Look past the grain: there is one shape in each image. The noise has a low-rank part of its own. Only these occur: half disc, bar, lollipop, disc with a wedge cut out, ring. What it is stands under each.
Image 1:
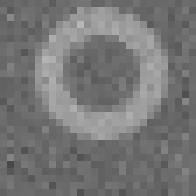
ring
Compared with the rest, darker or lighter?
lighter
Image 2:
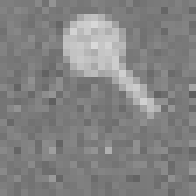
lollipop
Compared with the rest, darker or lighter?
lighter
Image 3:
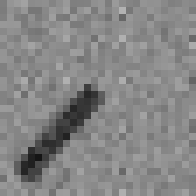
bar
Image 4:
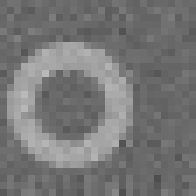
ring
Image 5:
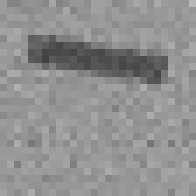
bar
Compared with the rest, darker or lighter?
darker
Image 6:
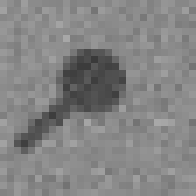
lollipop
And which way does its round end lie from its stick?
up and right
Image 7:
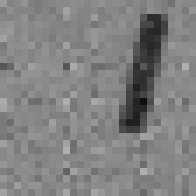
bar
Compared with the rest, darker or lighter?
darker
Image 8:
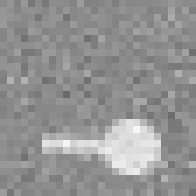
lollipop
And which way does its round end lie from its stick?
right
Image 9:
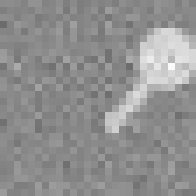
lollipop
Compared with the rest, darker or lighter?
lighter
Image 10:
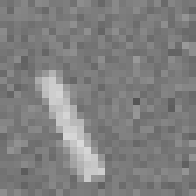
bar
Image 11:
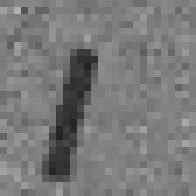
bar
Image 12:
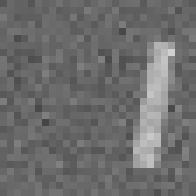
bar
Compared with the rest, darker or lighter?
lighter
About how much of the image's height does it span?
two thirds
